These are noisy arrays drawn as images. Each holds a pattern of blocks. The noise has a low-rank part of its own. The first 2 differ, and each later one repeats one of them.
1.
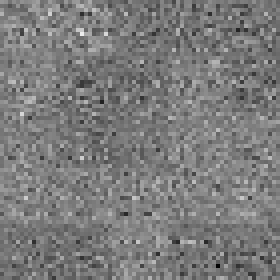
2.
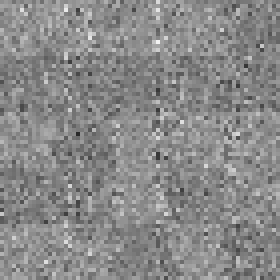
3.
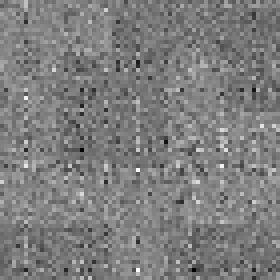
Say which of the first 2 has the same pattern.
1
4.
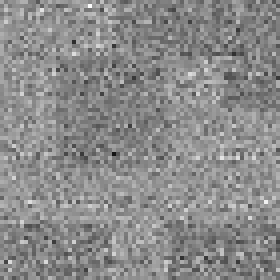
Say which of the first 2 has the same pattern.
1
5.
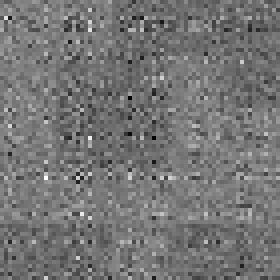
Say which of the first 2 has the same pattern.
1
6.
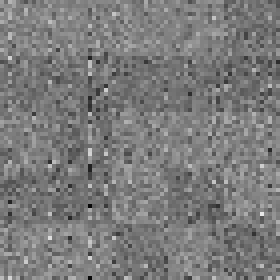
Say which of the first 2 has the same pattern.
2
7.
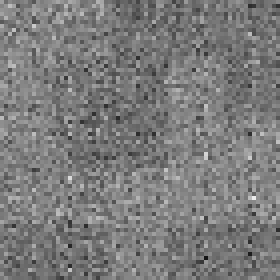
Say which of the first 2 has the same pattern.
1
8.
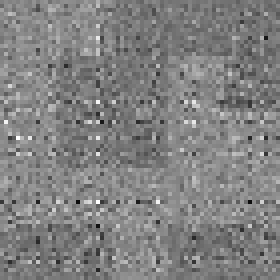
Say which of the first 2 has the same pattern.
1
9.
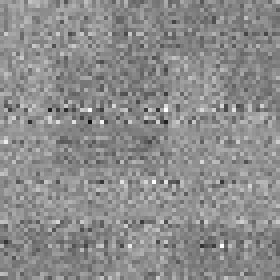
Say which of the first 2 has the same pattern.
1
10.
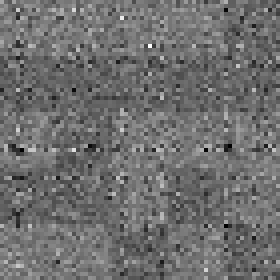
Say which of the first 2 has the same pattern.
2
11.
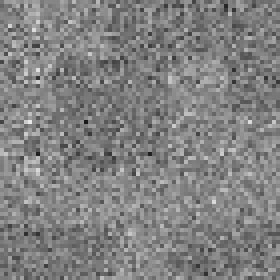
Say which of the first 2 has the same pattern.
1
